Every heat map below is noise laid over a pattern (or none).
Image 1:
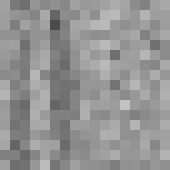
bands of columns
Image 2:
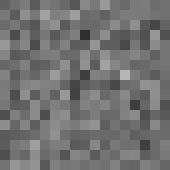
only noise
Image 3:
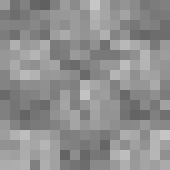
a checkerboard
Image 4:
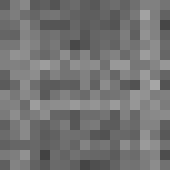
bands of rows crossing bands of columns
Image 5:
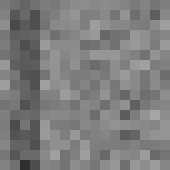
one band of columns
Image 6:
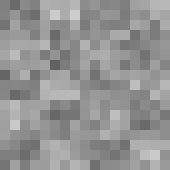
a checkerboard
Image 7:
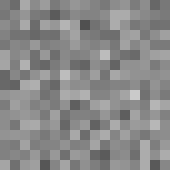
only noise
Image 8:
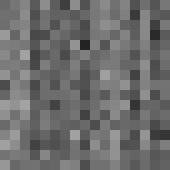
bands of columns
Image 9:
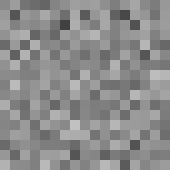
only noise
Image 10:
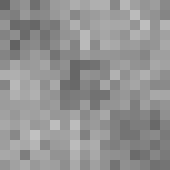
blocks along the diagonal
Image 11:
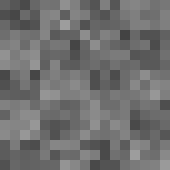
a checkerboard
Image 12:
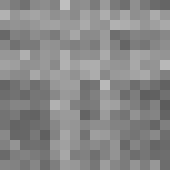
bands of rows crossing bands of columns
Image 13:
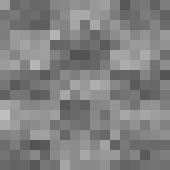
a checkerboard
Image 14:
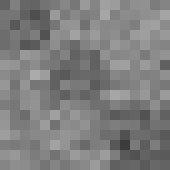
blocks along the diagonal
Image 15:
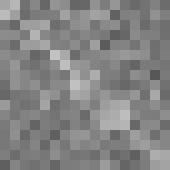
blocks along the diagonal
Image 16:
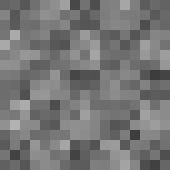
a checkerboard
